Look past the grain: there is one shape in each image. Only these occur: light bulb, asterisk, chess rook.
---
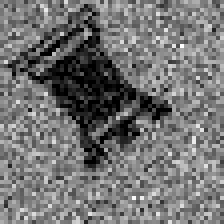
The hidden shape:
chess rook
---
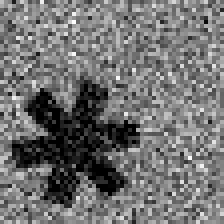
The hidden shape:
asterisk
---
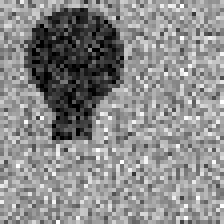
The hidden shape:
light bulb
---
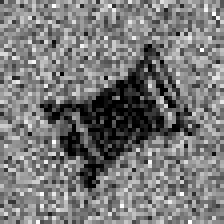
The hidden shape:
chess rook
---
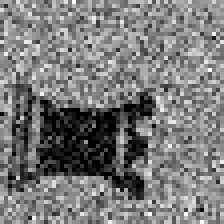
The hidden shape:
chess rook
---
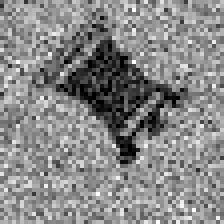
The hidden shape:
chess rook
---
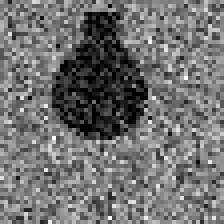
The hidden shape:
light bulb
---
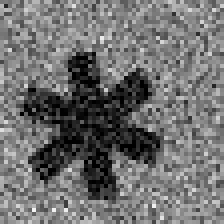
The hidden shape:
asterisk
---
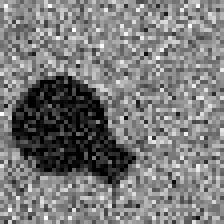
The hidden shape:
light bulb
